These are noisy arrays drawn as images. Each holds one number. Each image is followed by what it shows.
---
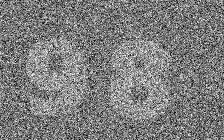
98
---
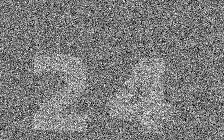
24
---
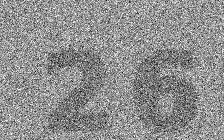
26
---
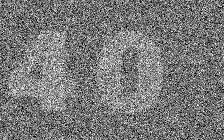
40
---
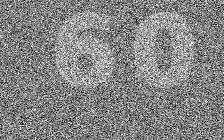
60
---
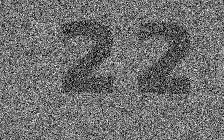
22
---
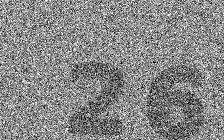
26
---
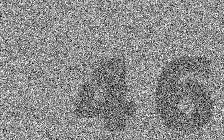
46
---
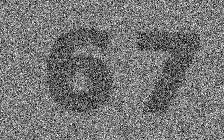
67
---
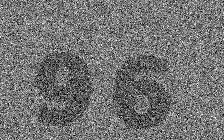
96
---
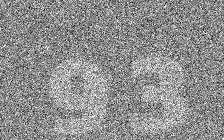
93
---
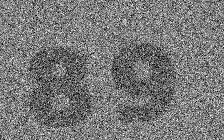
89
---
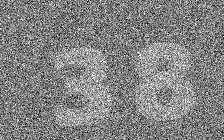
38
